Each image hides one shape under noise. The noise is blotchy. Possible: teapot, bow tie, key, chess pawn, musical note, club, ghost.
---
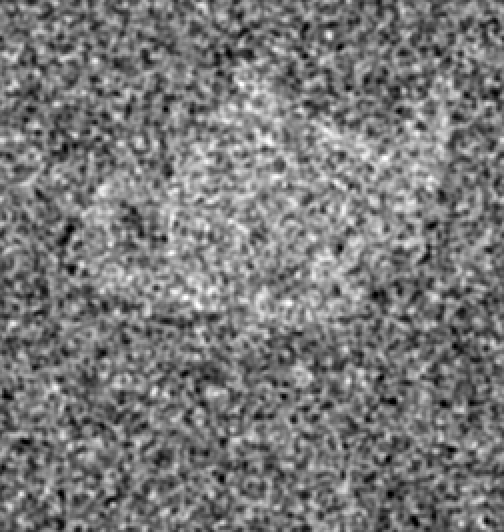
teapot
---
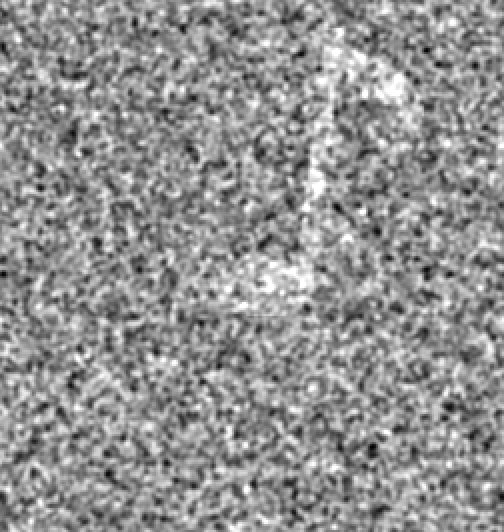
musical note
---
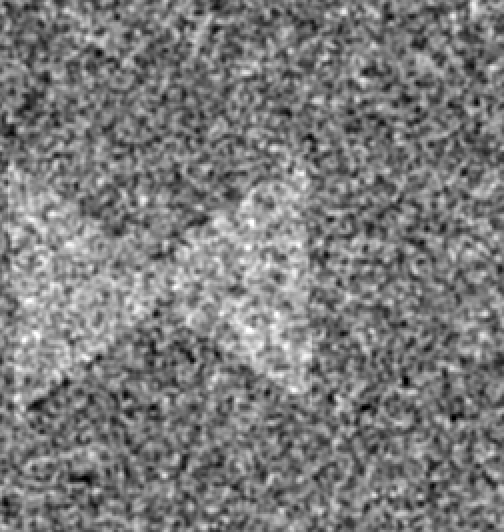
bow tie
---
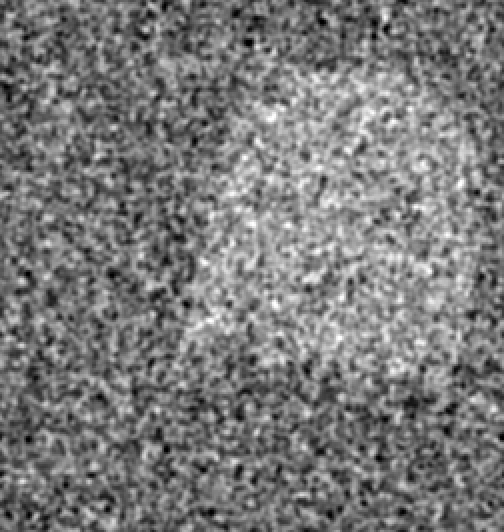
ghost
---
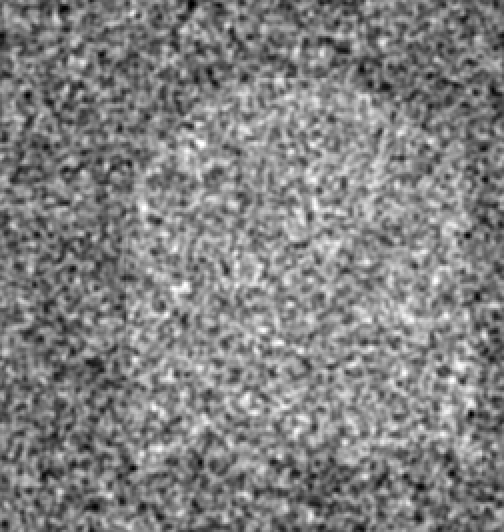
ghost
